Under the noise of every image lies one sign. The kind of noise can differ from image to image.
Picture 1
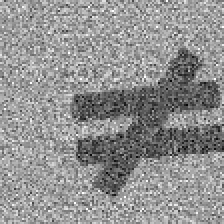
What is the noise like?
low rank plus noise
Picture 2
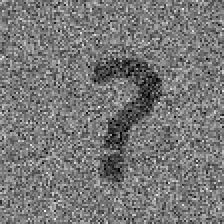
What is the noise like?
independent entries
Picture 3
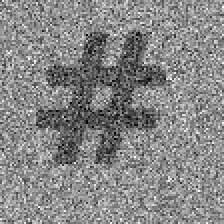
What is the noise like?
independent entries
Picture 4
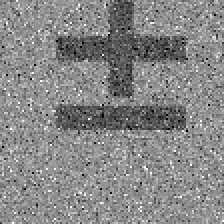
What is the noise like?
heavy tails
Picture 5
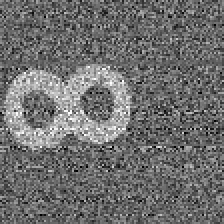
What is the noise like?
rows of uneven size
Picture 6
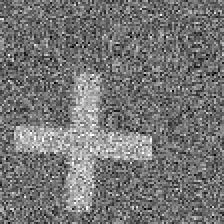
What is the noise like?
low rank plus noise
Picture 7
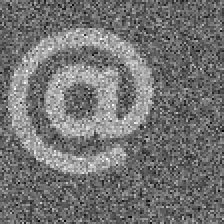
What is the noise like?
independent entries
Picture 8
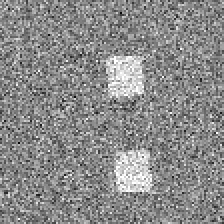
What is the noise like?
independent entries
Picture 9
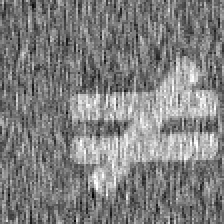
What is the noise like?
streaked along the columns
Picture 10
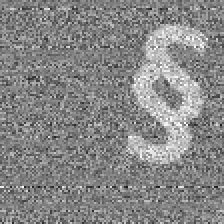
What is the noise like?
rows of uneven size
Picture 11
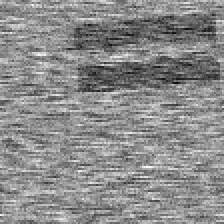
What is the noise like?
streaked along the rows
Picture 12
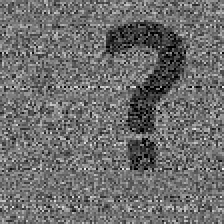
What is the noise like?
rows of uneven size
